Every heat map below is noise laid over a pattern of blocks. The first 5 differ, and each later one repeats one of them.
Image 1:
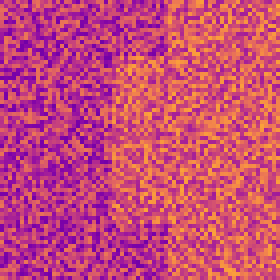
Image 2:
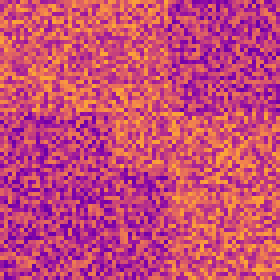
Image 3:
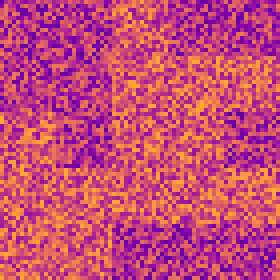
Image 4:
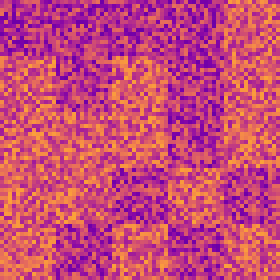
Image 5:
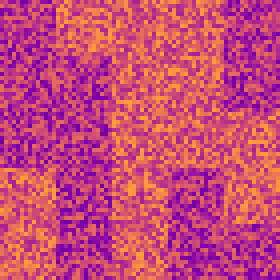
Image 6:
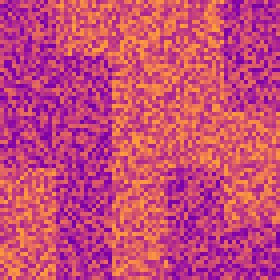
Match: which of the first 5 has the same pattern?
5
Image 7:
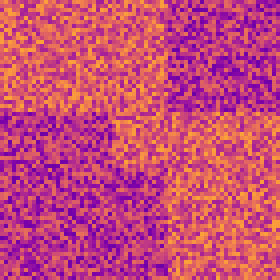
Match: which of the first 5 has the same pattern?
2
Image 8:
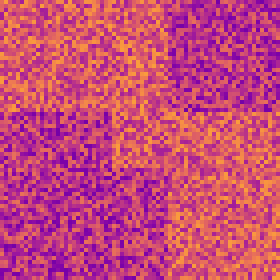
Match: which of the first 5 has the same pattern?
2
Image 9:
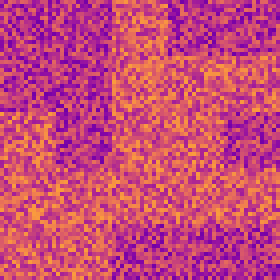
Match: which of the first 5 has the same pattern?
3
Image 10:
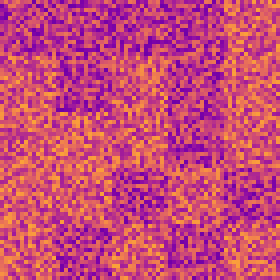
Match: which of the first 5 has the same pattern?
4
